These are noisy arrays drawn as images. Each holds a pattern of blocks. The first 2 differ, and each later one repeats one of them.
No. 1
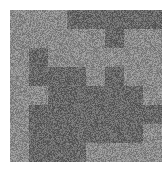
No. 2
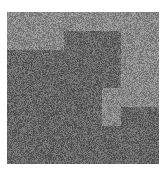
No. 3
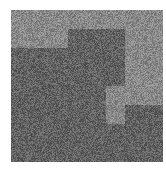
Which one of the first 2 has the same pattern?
2
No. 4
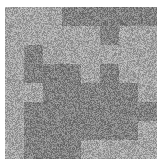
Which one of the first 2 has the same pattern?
1
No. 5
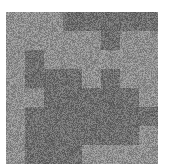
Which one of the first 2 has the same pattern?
1
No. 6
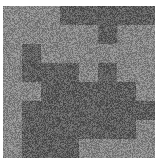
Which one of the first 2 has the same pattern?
1
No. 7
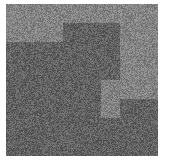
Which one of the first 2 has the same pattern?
2
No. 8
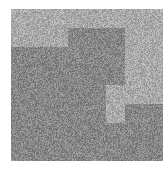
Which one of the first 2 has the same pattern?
2
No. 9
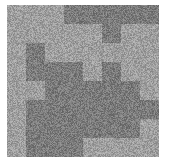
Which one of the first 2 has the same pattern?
1
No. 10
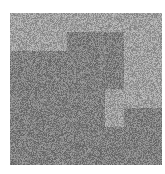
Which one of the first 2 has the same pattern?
2
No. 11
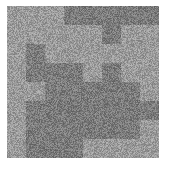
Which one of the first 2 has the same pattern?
1
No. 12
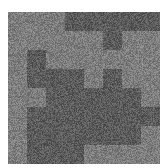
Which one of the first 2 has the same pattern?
1
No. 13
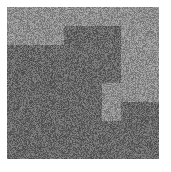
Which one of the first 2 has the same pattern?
2
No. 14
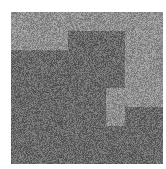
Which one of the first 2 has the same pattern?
2
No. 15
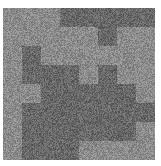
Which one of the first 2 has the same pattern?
1
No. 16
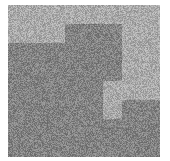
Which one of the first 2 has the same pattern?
2
